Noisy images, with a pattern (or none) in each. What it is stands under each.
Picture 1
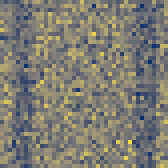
bands of columns
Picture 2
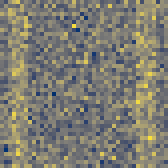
bands of columns
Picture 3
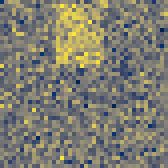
one block
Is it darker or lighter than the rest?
lighter
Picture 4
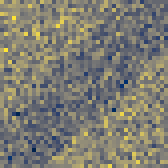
a diagonal band
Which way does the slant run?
bottom left to top right
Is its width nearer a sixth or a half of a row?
a half
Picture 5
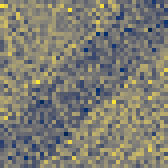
a diagonal band
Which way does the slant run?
bottom left to top right
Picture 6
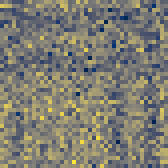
bands of rows crossing bands of columns
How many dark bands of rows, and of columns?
2 and 3
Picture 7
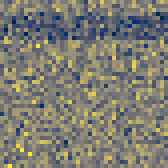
one band of rows
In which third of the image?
top
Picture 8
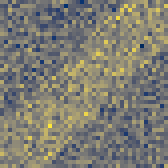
a diagonal band
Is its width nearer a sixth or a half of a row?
a half
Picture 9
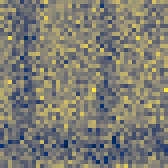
bands of rows crossing bands of columns
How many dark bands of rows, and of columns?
1 and 2
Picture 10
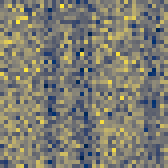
bands of columns
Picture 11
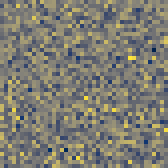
only noise
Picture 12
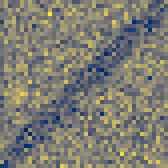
a diagonal band
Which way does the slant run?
bottom left to top right
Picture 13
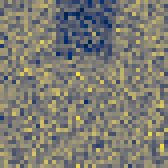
one block
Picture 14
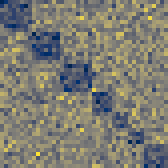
blocks along the diagonal
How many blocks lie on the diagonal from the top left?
7
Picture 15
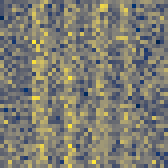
bands of columns
